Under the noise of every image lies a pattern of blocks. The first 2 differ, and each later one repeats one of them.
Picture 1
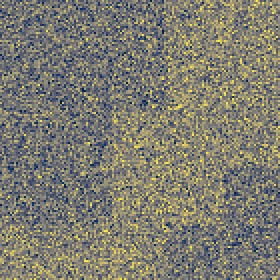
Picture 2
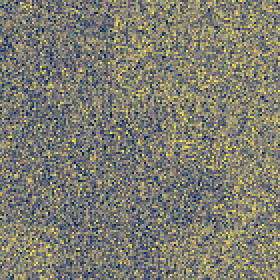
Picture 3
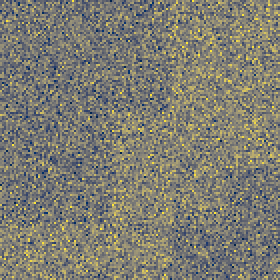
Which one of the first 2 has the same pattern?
1
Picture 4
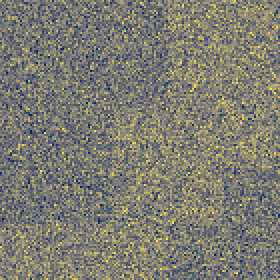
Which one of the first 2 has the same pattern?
1
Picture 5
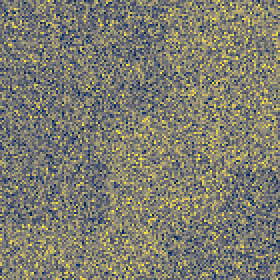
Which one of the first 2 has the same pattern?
1
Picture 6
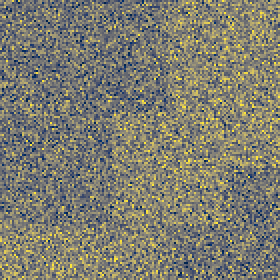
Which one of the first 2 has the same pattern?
1
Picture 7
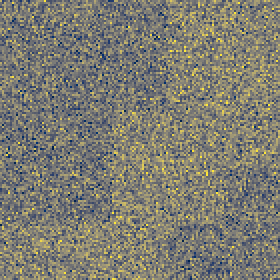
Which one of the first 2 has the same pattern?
1
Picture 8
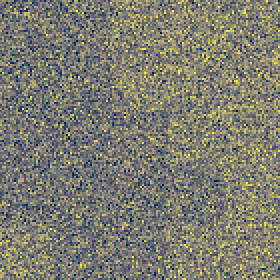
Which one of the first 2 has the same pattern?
2
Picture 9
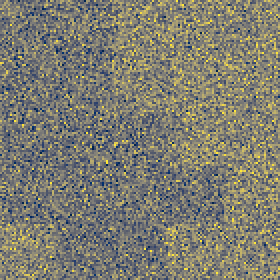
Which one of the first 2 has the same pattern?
2
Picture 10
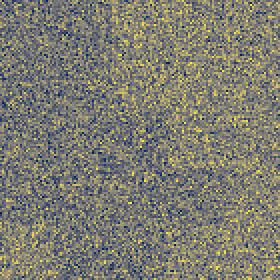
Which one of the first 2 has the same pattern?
2
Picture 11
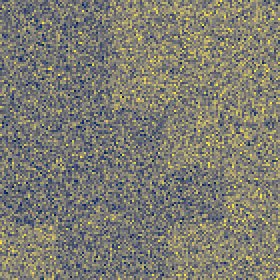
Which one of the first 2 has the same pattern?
2
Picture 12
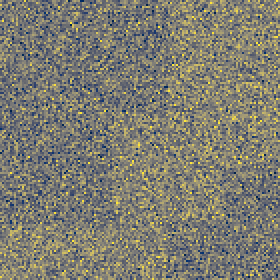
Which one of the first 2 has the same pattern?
1
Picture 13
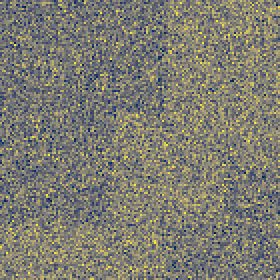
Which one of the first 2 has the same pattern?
1
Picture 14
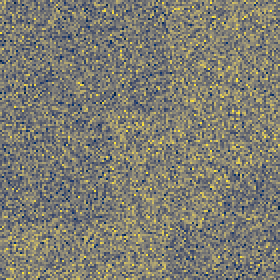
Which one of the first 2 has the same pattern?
1
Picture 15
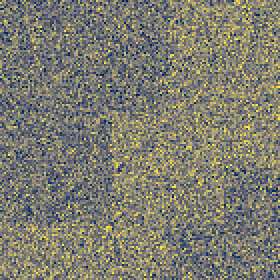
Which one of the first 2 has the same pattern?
1
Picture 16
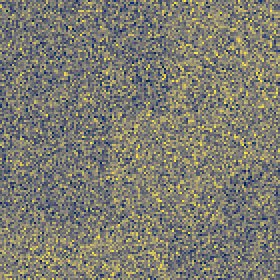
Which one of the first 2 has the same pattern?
1
